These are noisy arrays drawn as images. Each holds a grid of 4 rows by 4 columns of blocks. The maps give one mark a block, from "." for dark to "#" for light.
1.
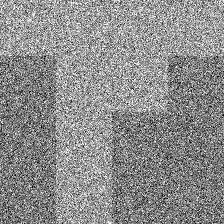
# # # #
. # # .
. # . .
. # . .
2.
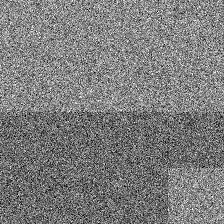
# # # #
# # # #
. . . .
. . . #
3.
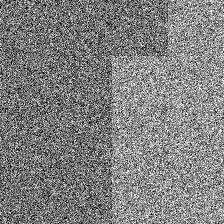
. . . #
. . # #
. . # #
. . # #
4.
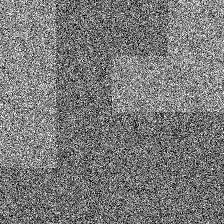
# . . #
# . # #
# . . .
. . . .
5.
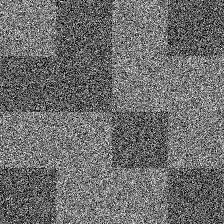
# . # .
. . # #
# # . #
. # # .
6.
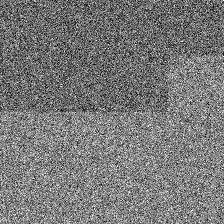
. . . .
. . . #
# # # #
# # # #
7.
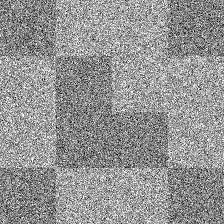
. # # .
# . # #
# . . #
. # # .
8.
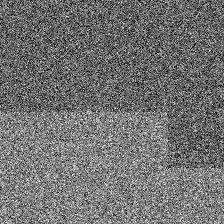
. . . .
. . . .
# # # .
# # # #
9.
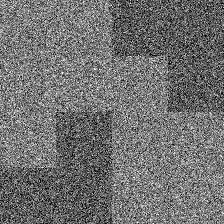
# # . .
# # # .
# . # #
. . # #
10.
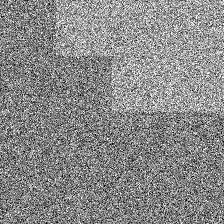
. # # #
. . # #
. . . .
. . . .
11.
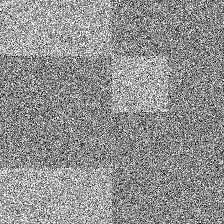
# # . .
. . # .
. . . .
# # . .
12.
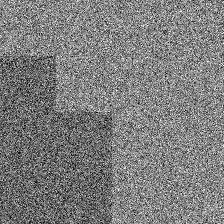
# # # #
. # # #
. . # #
. . # #
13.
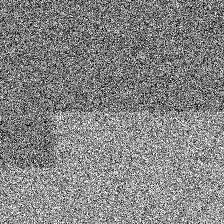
. . . .
. . . .
. # # #
# # # #
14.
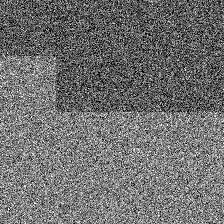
. . . .
# . . .
# # # #
# # # #
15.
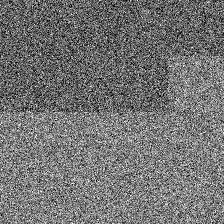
. . . .
. . . #
# # # #
# # # #
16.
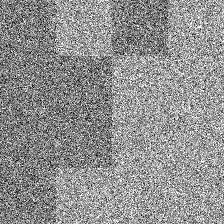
. # . #
. . # #
. . # #
. # # #
